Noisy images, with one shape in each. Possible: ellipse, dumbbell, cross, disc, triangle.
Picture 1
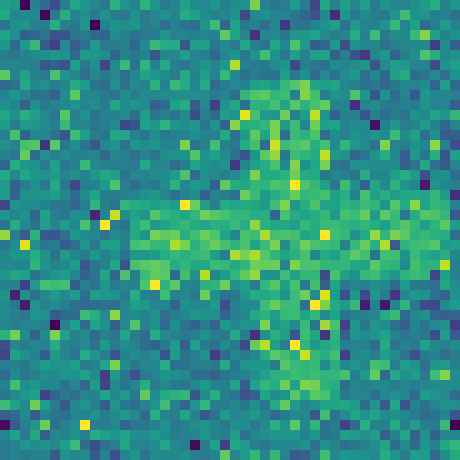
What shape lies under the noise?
cross
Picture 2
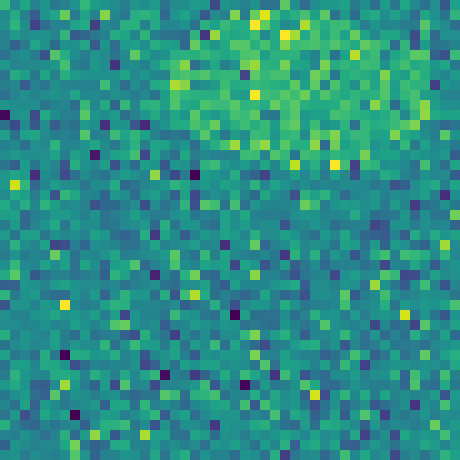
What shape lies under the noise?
ellipse
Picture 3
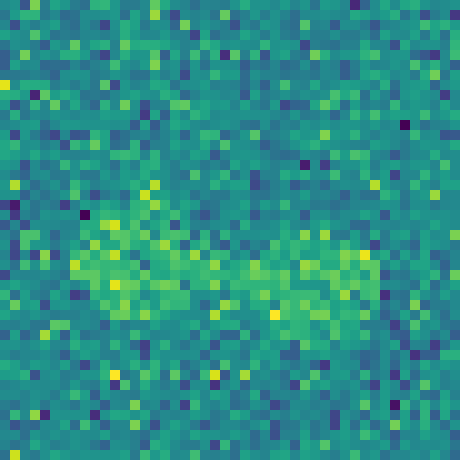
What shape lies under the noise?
dumbbell
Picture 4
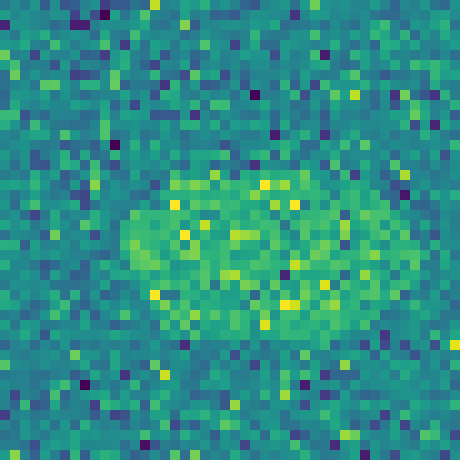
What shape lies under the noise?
ellipse
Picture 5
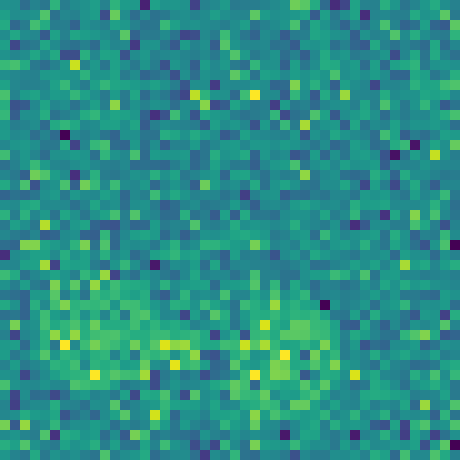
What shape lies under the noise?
dumbbell
